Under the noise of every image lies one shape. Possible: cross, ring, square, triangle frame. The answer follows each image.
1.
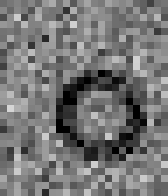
ring
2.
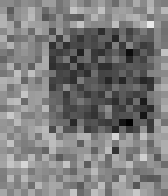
square
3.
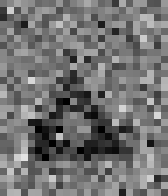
triangle frame
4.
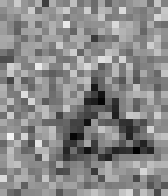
triangle frame
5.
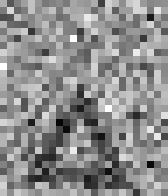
triangle frame
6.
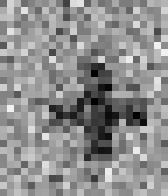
cross
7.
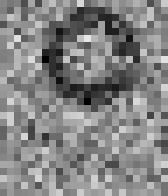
ring
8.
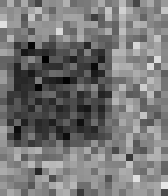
square
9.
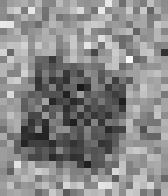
square
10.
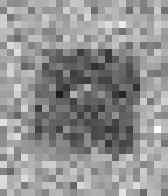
square
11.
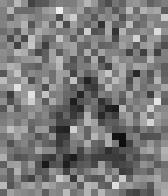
triangle frame
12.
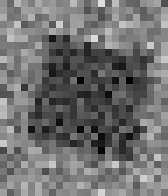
square
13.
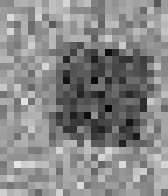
square
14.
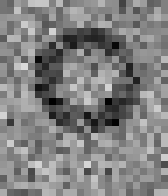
ring
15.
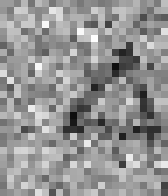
triangle frame
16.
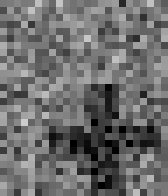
cross
